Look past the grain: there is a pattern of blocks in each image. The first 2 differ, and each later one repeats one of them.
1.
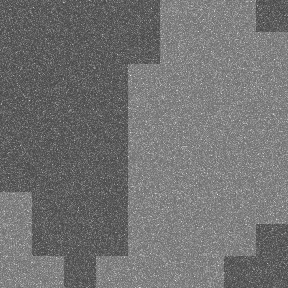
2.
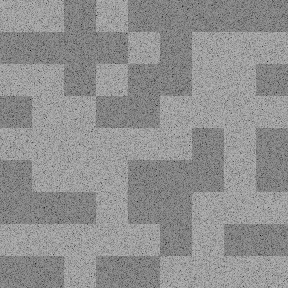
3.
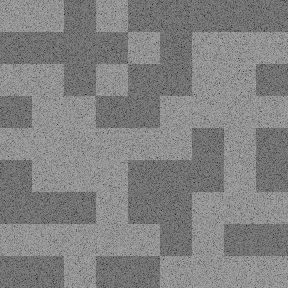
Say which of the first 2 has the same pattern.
2
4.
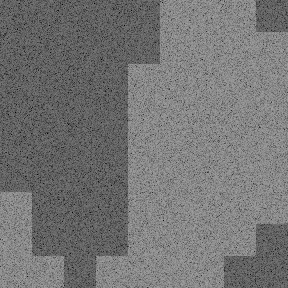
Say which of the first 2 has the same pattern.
1
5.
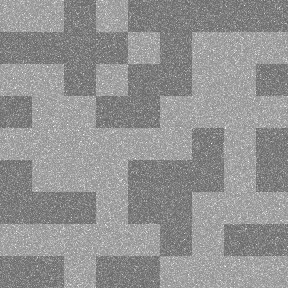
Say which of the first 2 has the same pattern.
2
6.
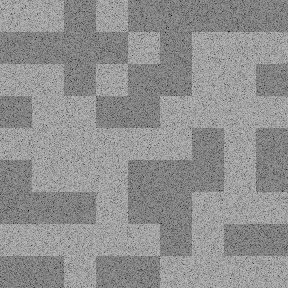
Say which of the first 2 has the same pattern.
2
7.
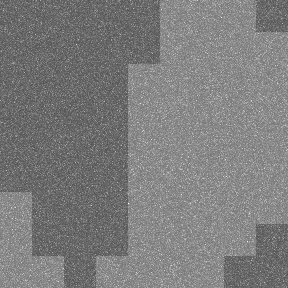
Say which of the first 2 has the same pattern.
1
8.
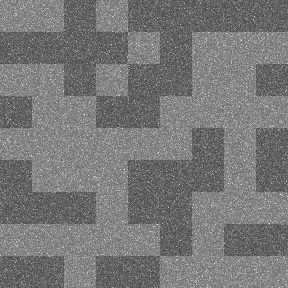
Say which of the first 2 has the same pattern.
2
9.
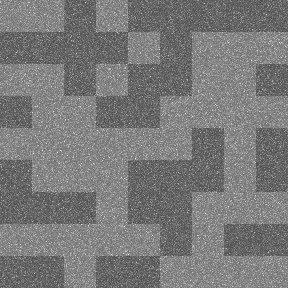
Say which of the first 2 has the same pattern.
2
